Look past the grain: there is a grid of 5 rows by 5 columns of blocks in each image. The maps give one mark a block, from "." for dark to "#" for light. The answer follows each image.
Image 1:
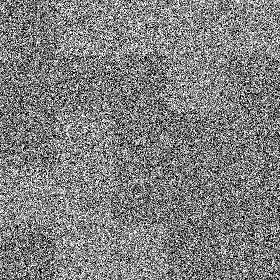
.####
...#.
.#...
##...
.##..
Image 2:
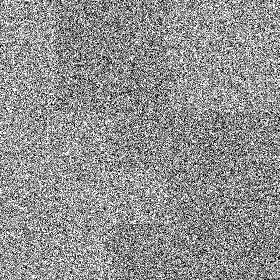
#..##
#..##
##...
###..
##...
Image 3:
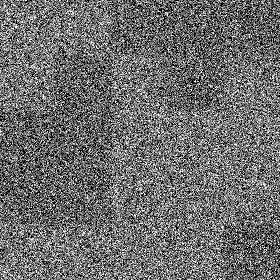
##...
#.#.#
..###
..###
####.
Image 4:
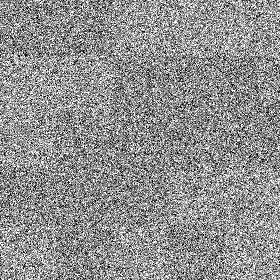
..###
##...
#....
...##
#.#.#
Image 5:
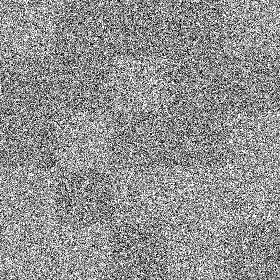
#...#
..#..
.#..#
#.###
##.#.
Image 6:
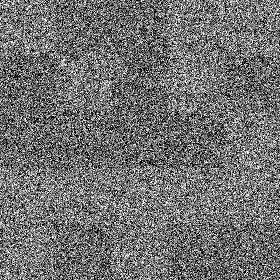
#..##
.#.#.
....#
#####
#.#..
